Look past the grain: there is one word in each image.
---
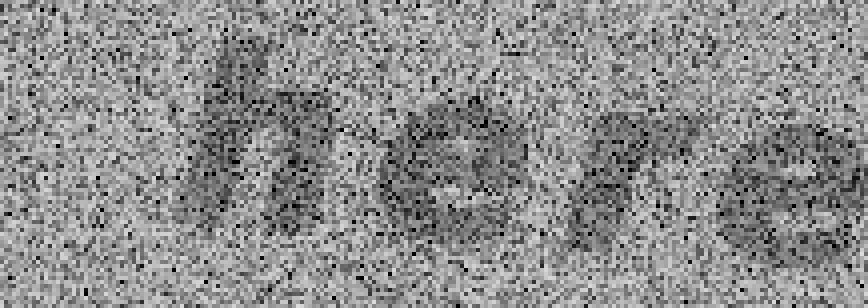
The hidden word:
here
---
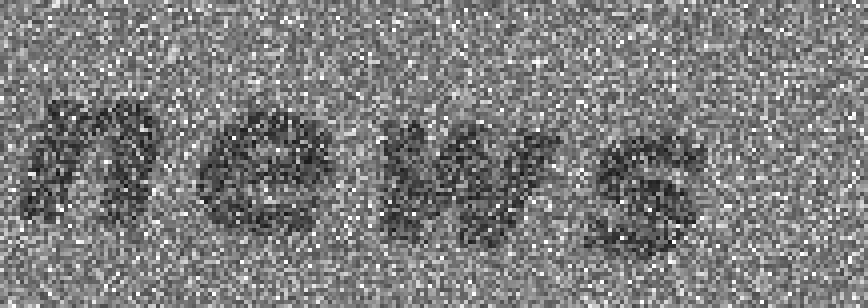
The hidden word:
news
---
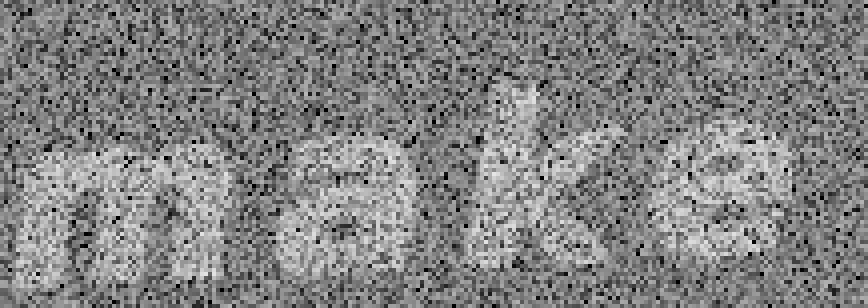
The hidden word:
make
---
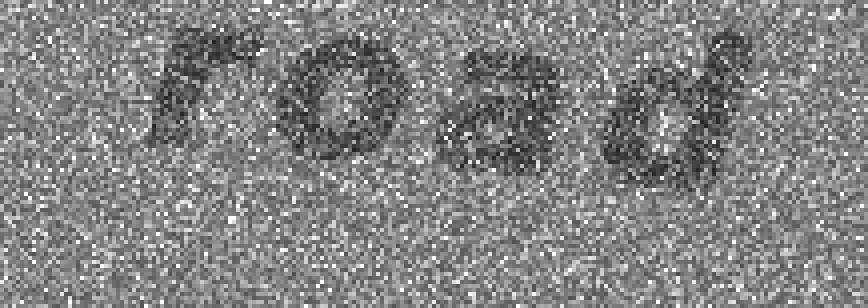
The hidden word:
road
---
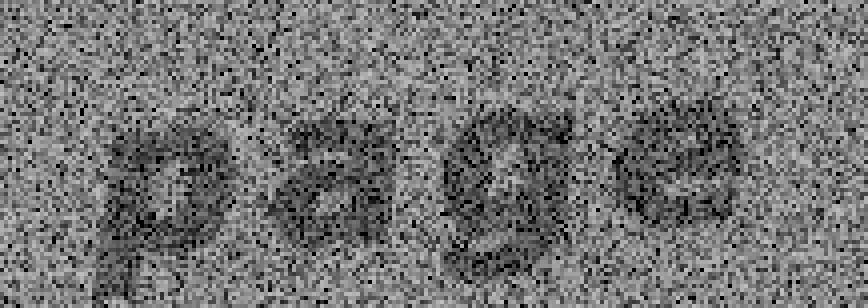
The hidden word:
page
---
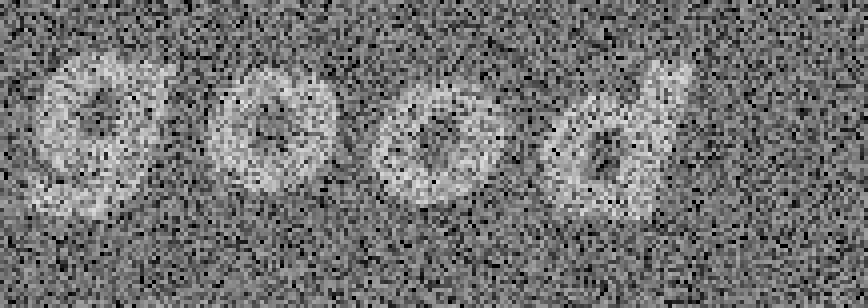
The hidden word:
good
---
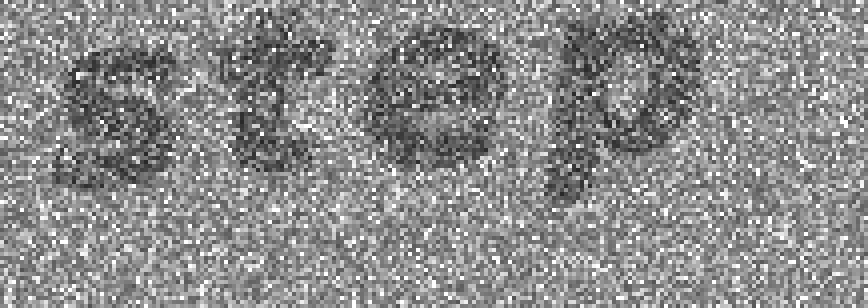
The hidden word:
step
